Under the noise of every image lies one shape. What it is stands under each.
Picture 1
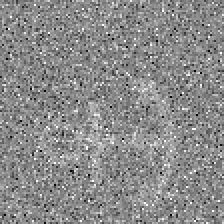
anchor
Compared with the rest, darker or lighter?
lighter
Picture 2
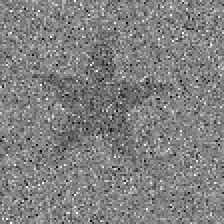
star
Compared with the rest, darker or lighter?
darker
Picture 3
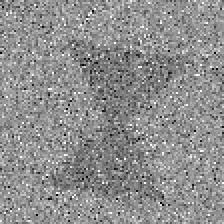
bow tie
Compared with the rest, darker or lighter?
darker
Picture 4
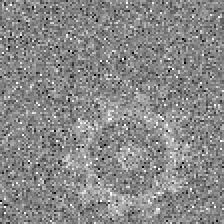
gear
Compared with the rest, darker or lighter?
lighter
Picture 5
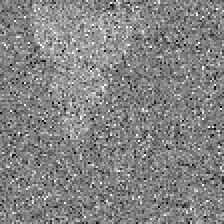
chess pawn
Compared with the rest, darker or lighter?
lighter
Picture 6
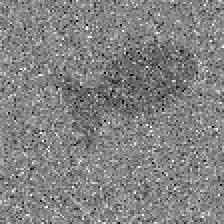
fish
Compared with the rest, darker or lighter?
darker
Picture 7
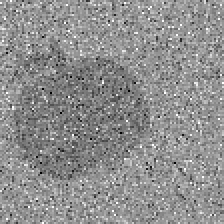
apple
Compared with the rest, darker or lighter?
darker
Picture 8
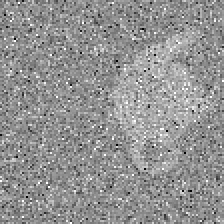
teapot
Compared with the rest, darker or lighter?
lighter
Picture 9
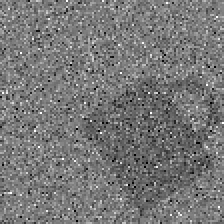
cup
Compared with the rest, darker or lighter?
darker
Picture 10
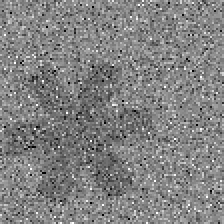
asterisk
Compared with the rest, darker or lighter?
darker
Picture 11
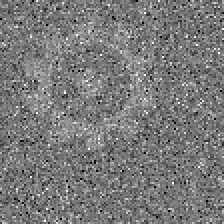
gear
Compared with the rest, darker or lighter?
lighter
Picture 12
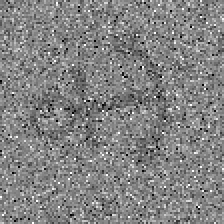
anchor
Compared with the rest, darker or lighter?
darker
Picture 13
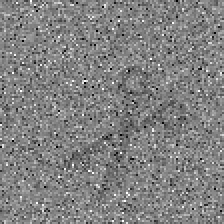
pair of scissors
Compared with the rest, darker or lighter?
darker
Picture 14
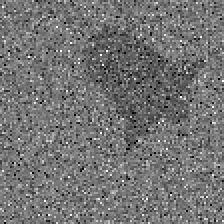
bell
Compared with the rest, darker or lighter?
darker
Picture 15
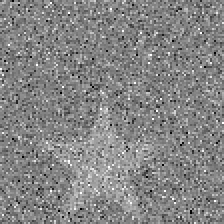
star
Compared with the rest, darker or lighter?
lighter
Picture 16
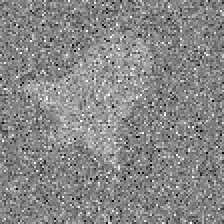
bell
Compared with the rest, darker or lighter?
lighter
